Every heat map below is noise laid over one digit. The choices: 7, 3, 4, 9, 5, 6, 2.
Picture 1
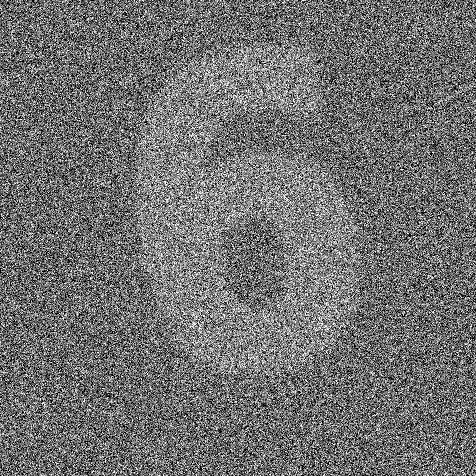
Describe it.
light 6
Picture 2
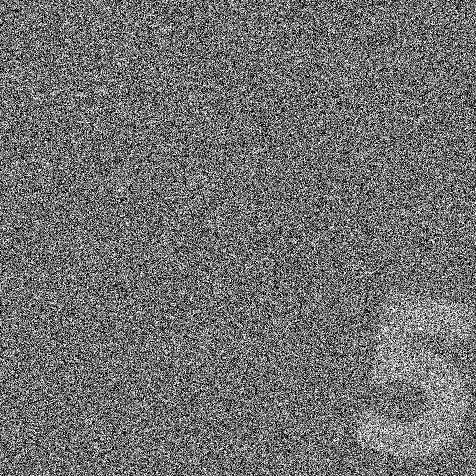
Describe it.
light 5, bottom right
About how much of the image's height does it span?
a third
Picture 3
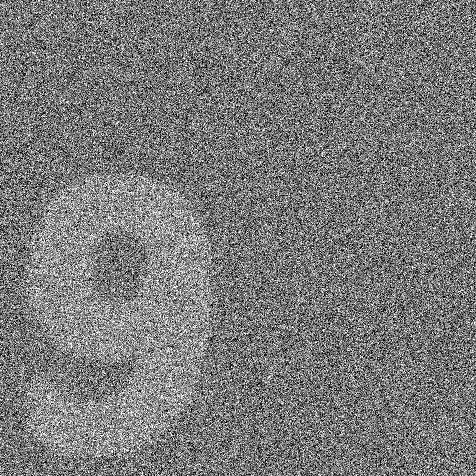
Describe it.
light 9
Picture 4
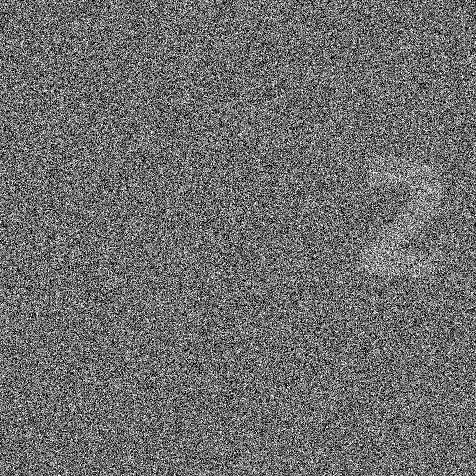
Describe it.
light 2, middle right
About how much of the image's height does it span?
a quarter
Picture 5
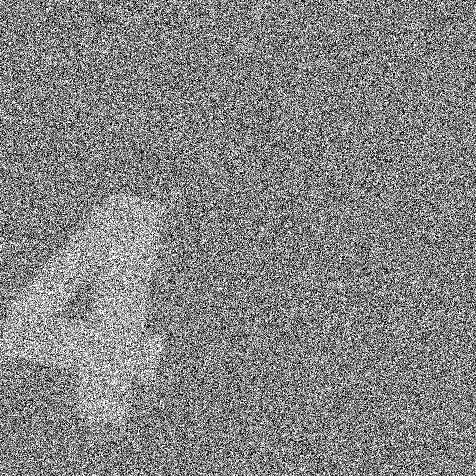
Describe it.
light 4
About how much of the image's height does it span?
half
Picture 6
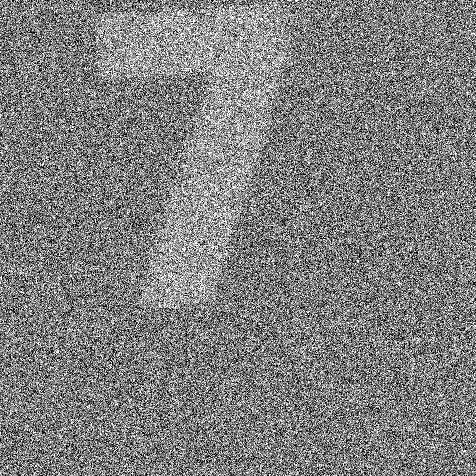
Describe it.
light 7
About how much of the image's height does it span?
two thirds
